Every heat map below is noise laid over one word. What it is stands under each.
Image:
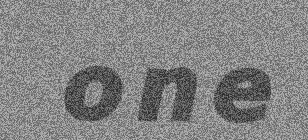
one
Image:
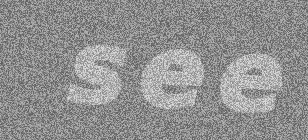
see
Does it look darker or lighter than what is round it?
lighter
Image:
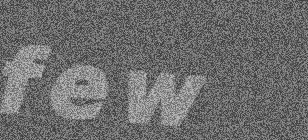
few
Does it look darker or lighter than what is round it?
lighter
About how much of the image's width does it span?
two thirds
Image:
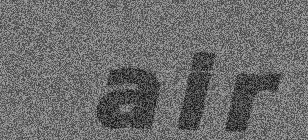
air
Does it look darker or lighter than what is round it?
darker
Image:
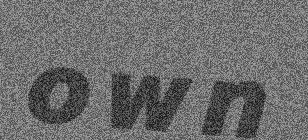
own
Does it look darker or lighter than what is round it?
darker
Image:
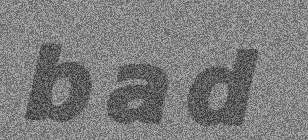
bad
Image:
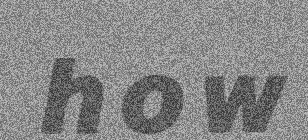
how
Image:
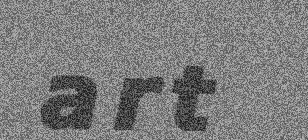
art
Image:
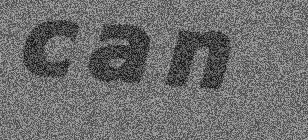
can
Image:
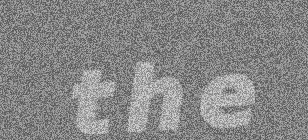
the
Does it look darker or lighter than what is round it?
lighter
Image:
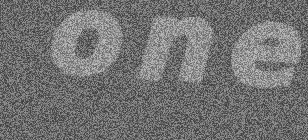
one
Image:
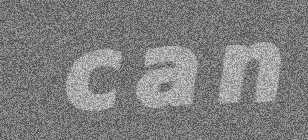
can
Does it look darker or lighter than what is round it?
lighter
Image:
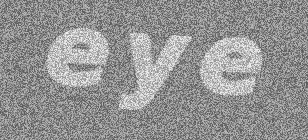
eye
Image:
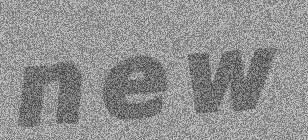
new
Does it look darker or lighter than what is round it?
darker
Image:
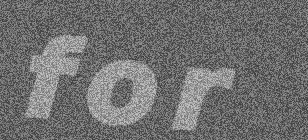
for
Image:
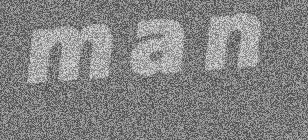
man
